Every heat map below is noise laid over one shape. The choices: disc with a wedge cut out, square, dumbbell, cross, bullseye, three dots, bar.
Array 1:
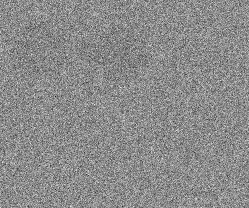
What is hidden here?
dark dumbbell
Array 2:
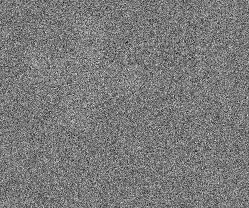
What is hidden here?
light cross
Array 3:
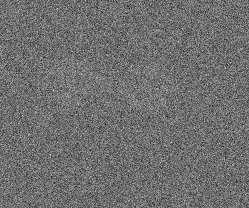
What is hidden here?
light dumbbell
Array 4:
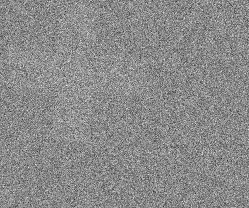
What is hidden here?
light cross
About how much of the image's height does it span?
two thirds
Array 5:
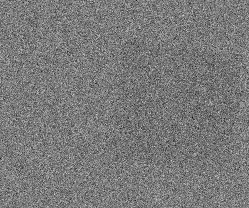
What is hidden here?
dark square
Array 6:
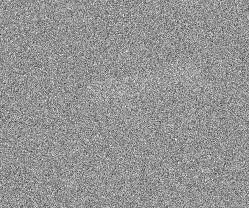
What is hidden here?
light bar
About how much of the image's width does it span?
half
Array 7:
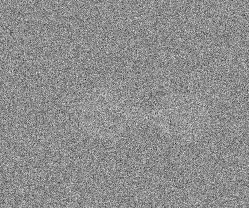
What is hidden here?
light dumbbell
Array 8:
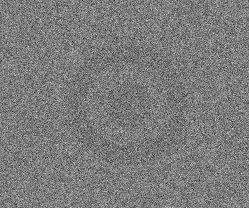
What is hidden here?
dark bullseye
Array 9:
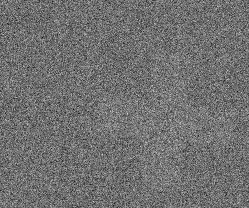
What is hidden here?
light cross
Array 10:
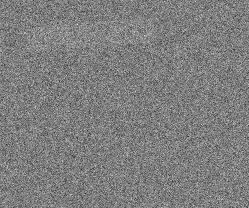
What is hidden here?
light bar
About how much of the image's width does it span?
half
